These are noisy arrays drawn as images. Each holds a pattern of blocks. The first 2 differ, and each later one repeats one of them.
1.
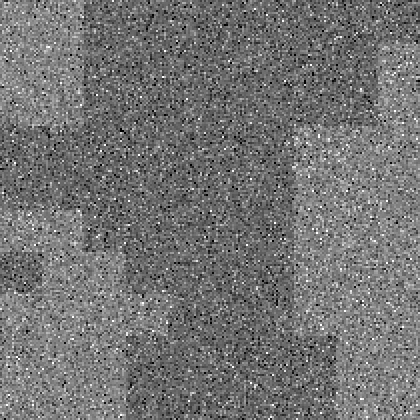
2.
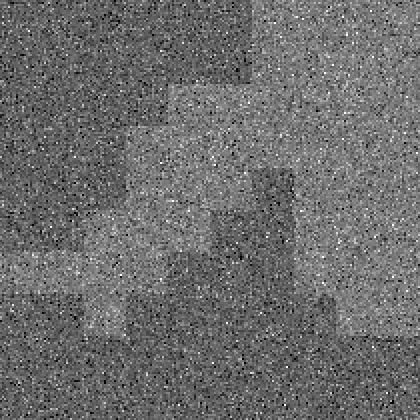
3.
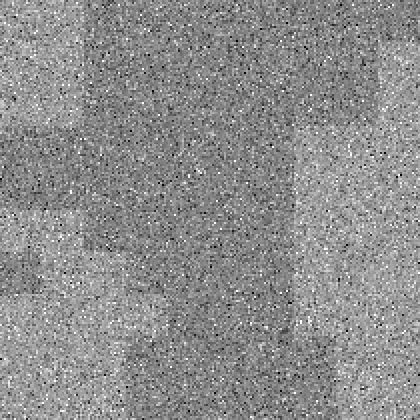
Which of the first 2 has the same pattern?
1
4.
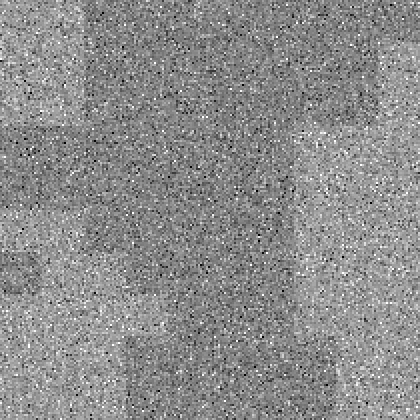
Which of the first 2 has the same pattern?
1
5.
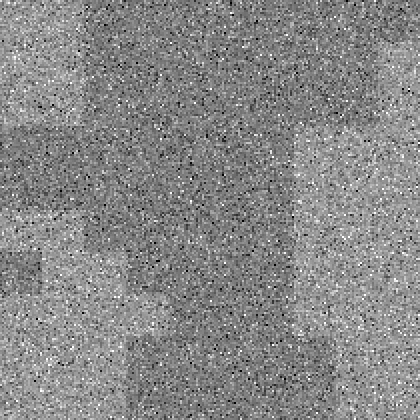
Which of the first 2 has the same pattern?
1
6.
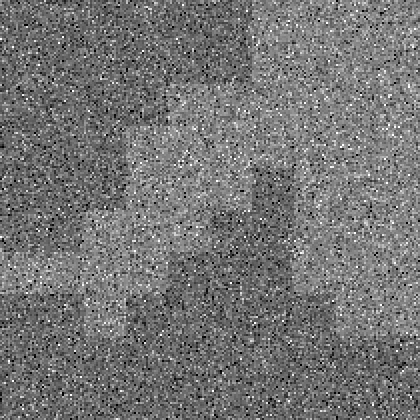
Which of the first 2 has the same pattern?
2
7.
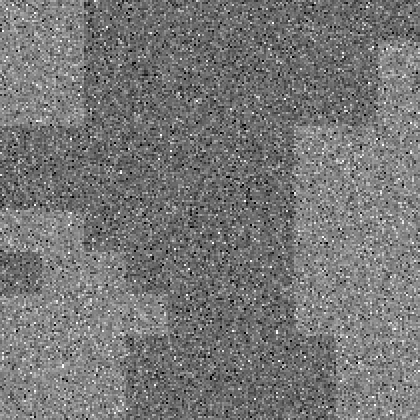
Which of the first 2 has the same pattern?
1
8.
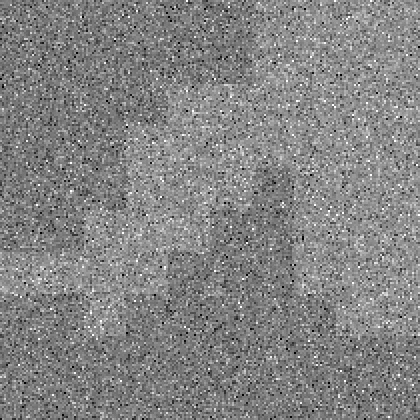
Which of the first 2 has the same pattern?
2
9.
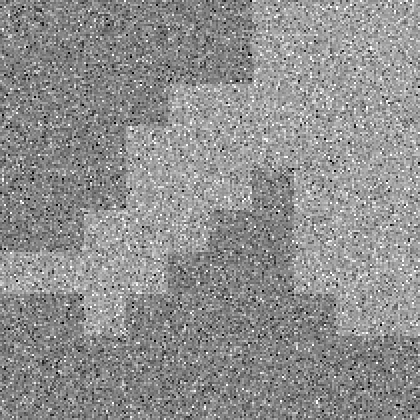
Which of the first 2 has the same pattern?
2
